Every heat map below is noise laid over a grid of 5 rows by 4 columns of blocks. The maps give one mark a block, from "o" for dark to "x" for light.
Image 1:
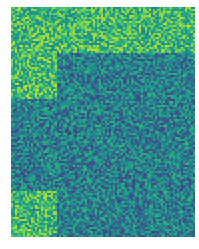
x x x x
x o o o
o o o o
o o o o
x o o o
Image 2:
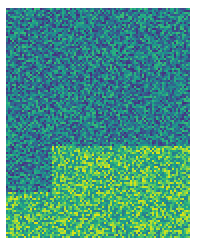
o o o o
o o o o
o o o o
o x x x
x x x x
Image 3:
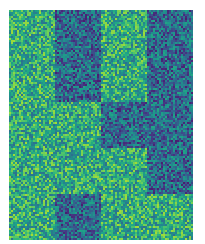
x o x o
x o x o
x x o o
x x x o
x o x x
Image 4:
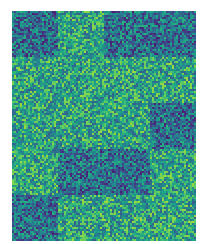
o x o o
x x x x
x x x o
x o o x
o x x x
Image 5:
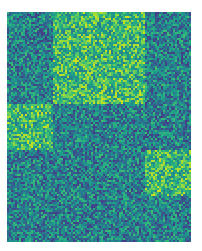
o x x o
o x x o
x o o o
o o o x
o o o o
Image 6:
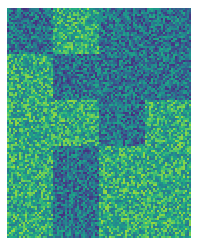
o x o o
x o o o
x x o x
x o x x
x o x x
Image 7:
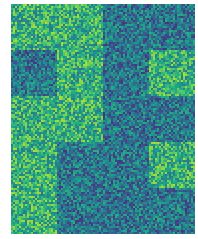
x x o o
o x o x
x x o o
x o o x
x o o o
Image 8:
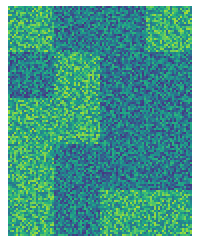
x o o x
o x o o
x x o o
x o o o
x o x x
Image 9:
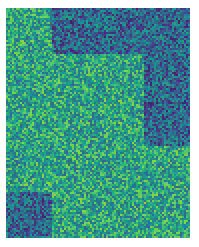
x o o o
x x x o
x x x o
x x x x
o x x x
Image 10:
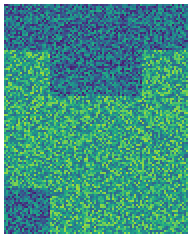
o o o o
x o o x
x x x x
x x x x
o x x x
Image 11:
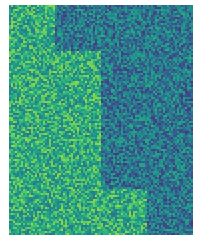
x o o o
x x o o
x x o o
x x o o
x x x o
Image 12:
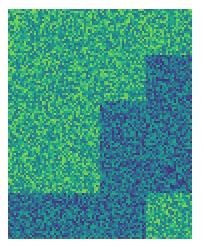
x x x x
x x x o
x x o o
x x o o
o o o x
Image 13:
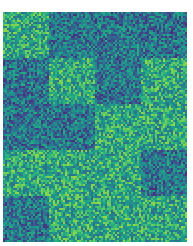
x o o o
o x o x
o o x x
x x x o
o x x x
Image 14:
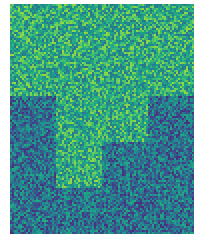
x x x x
x x x x
o x x o
o x o o
o o o o
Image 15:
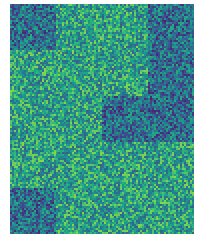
o x x o
x x x o
x x o o
x x x x
o x x x
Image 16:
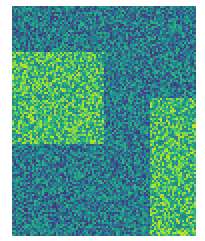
o o o o
x x o o
x x o x
o o o x
o o o x
